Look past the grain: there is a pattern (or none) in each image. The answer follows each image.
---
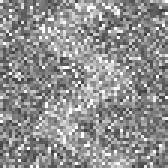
a wavy band
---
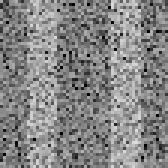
vertical stripes
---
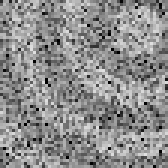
rings round one point
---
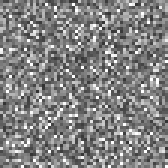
only noise
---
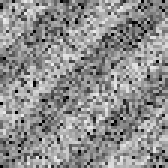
diagonal stripes
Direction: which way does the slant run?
bottom left to top right
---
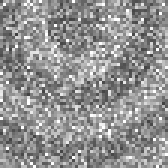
rings round one point
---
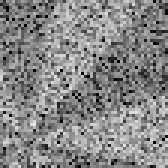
spokes from one point
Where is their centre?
bottom left
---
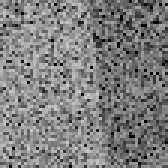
a sharp edge
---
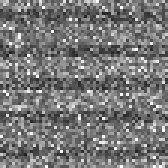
horizontal stripes
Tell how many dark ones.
5
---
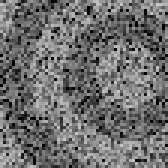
rings round one point
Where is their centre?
middle right
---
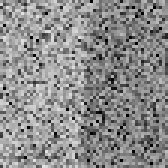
a sharp edge
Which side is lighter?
left
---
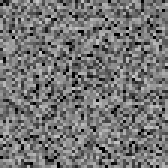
only noise
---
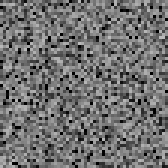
only noise
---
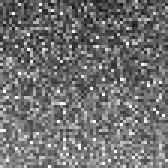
a smooth slope
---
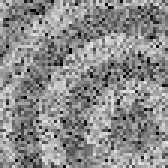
rings round one point
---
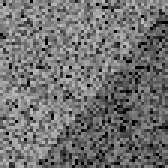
a sharp edge
